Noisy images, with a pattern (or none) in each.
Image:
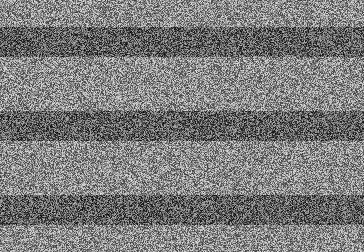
horizontal stripes
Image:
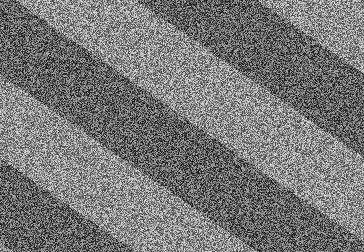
diagonal stripes
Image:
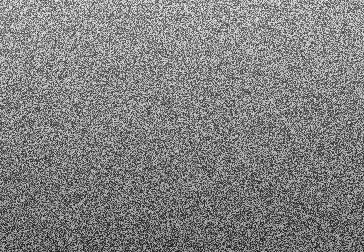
a smooth slope
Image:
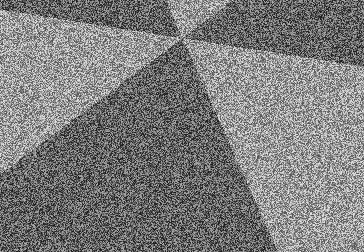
spokes from one point
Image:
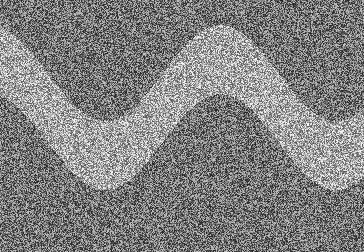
a wavy band
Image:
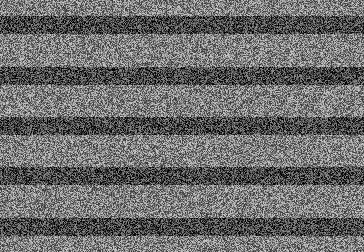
horizontal stripes
